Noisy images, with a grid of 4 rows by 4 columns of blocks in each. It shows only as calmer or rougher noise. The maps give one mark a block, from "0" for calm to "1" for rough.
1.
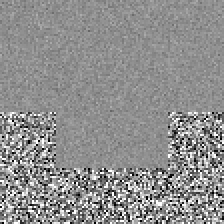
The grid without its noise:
0 0 0 0
0 0 0 0
1 0 0 1
1 1 1 1
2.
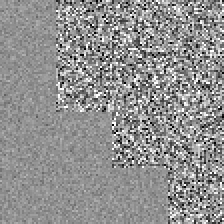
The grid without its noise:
0 1 1 1
0 1 1 1
0 0 1 1
0 0 0 1
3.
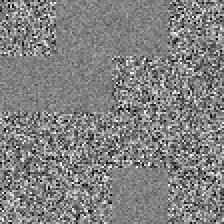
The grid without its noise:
1 0 0 1
0 0 1 1
1 1 1 1
1 1 0 1
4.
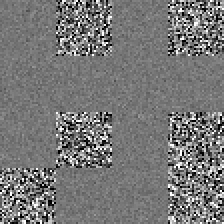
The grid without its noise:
0 1 0 1
0 0 0 0
0 1 0 1
1 0 0 1
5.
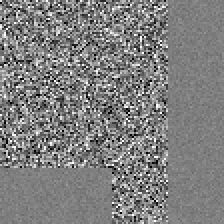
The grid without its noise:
1 1 1 0
1 1 1 0
1 1 1 0
0 0 1 0
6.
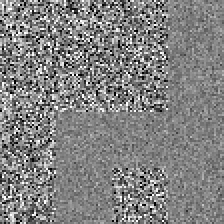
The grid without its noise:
1 1 1 0
1 1 1 0
1 0 0 0
1 0 1 0
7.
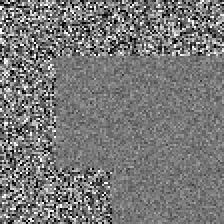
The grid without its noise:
1 1 1 1
1 0 0 0
1 0 0 0
1 1 0 0
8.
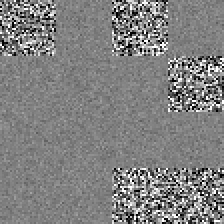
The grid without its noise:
1 0 1 0
0 0 0 1
0 0 0 0
0 0 1 1
